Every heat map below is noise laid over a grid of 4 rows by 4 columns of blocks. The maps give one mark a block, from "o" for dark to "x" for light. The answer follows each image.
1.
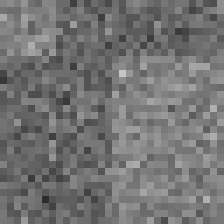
xooo
ooxx
ooxx
ooxx
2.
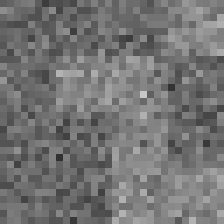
ooox
oxxo
ooxo
ooxx
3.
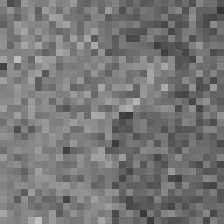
xxoo
xxxo
xxoo
xxoo
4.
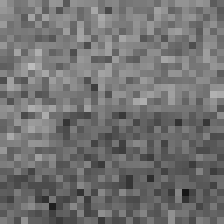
xxxx
xxxx
xooo
oooo
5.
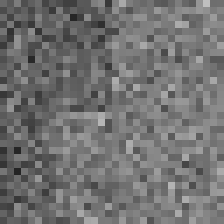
ooxx
ooxx
oxxx
oxxx
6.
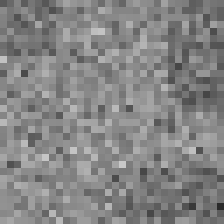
oxxo
xxxo
xxxx
xxoo
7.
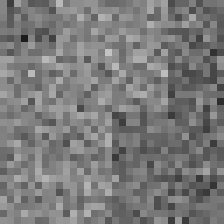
oxxo
xxxo
xxoo
xxoo
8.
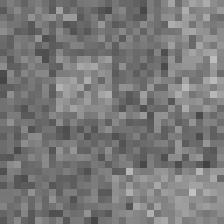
ooox
oxox
oooo
ooxx
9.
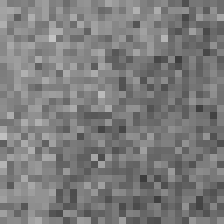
xxxo
xxoo
xooo
xooo
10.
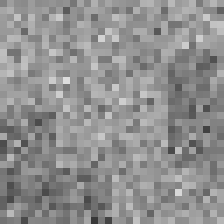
xxxx
xxxo
oxxo
ooxx
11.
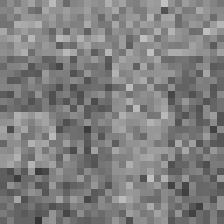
xxxx
ooxo
xoxo
ooxo
